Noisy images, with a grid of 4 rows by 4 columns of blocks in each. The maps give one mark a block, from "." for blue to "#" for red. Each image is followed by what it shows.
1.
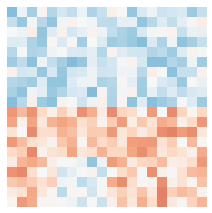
....
....
####
#.##
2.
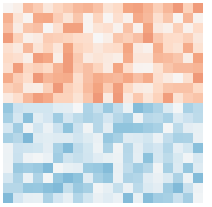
####
####
....
....
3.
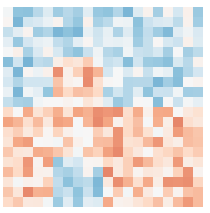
....
.#..
####
#.##
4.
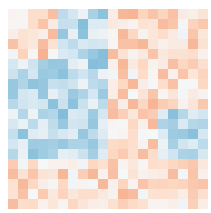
#.##
..##
..#.
####
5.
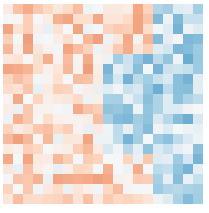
###.
##..
##..
###.
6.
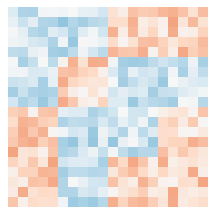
..##
.#..
#..#
#.##
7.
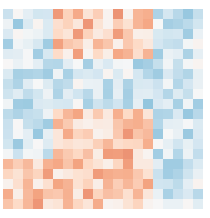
.##.
....
.##.
###.
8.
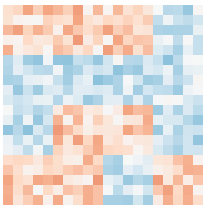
###.
....
.##.
##.#
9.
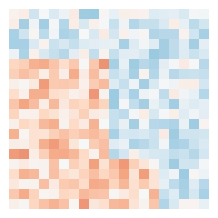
....
##..
##..
###.
